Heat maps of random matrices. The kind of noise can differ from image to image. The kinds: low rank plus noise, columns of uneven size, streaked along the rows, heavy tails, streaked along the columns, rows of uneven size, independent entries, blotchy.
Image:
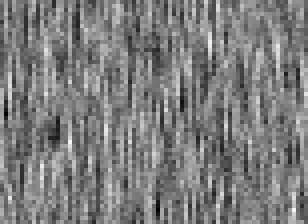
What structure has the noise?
streaked along the columns
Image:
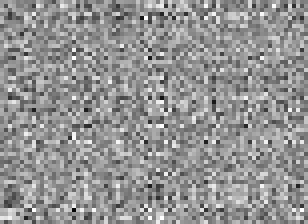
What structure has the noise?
low rank plus noise
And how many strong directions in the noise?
two
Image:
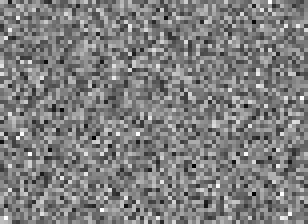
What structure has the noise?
independent entries
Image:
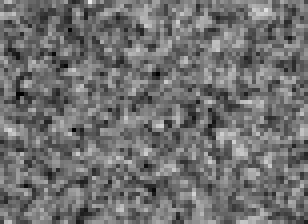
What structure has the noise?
blotchy
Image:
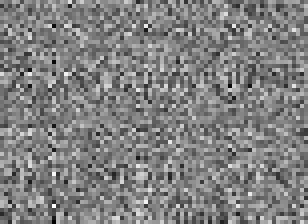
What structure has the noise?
low rank plus noise
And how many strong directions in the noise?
five to eight
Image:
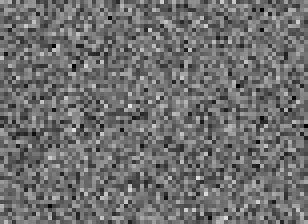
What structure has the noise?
independent entries
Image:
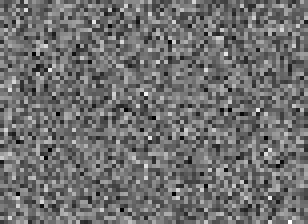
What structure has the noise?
independent entries
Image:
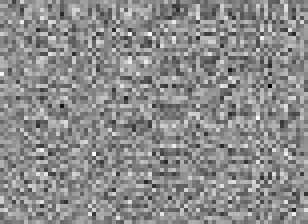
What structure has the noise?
low rank plus noise
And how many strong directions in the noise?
one
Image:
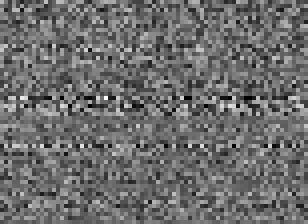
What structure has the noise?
rows of uneven size
